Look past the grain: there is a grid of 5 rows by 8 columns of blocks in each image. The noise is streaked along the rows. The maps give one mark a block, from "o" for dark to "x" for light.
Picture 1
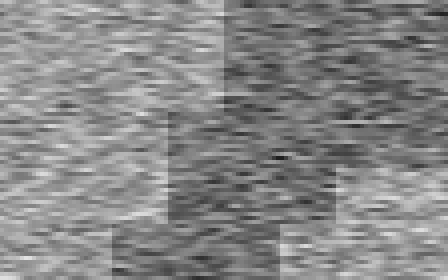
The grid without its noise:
x x x x o o o o
x x x x o o o o
x x x o o o o o
x x x o o o x x
x x o o o x x x
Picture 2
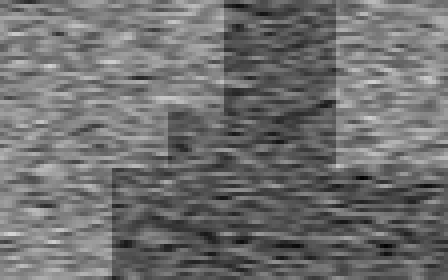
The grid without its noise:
x x x x o o x x
x x x x o o x x
x x x o o o x x
x x o o o o o o
x x o o o o o o
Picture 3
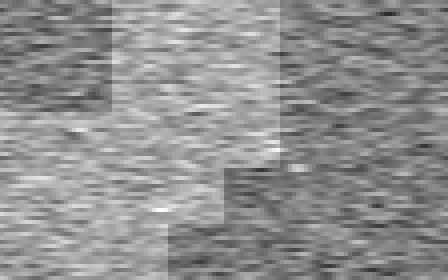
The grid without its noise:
o o x x x o o o
o o x x x o o o
x x x x x o o o
x x x x o o o o
x x x o o o o o
